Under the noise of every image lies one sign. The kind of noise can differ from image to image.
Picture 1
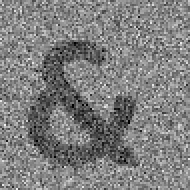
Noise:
independent entries
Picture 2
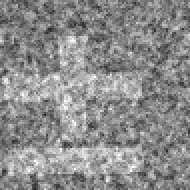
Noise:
blotchy
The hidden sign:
plus-minus sign
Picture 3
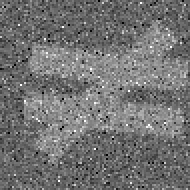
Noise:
heavy tails
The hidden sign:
not-equal sign
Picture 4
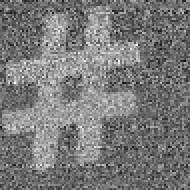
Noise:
rows of uneven size
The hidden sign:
hash sign
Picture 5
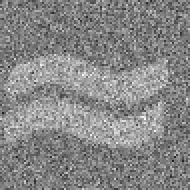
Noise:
independent entries
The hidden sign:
approximately sign
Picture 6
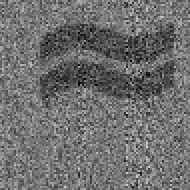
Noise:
columns of uneven size
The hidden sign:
approximately sign
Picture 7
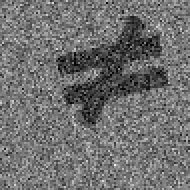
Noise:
independent entries
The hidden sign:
not-equal sign
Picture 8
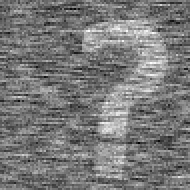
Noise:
streaked along the rows
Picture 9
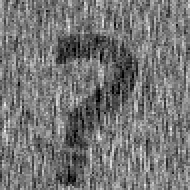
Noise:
streaked along the columns
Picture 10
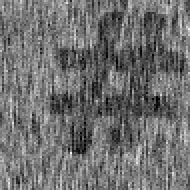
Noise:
streaked along the columns
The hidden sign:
hash sign
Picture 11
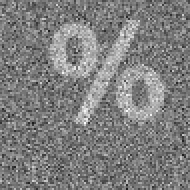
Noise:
low rank plus noise
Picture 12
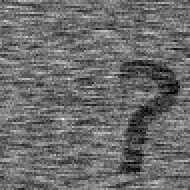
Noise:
streaked along the rows
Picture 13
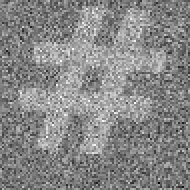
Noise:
low rank plus noise
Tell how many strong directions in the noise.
two
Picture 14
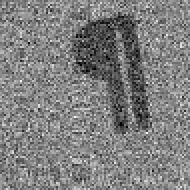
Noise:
low rank plus noise
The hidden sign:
pilcrow
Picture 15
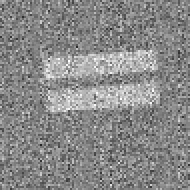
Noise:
columns of uneven size
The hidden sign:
equals sign
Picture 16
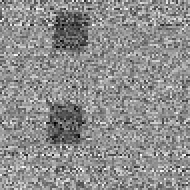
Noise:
rows of uneven size
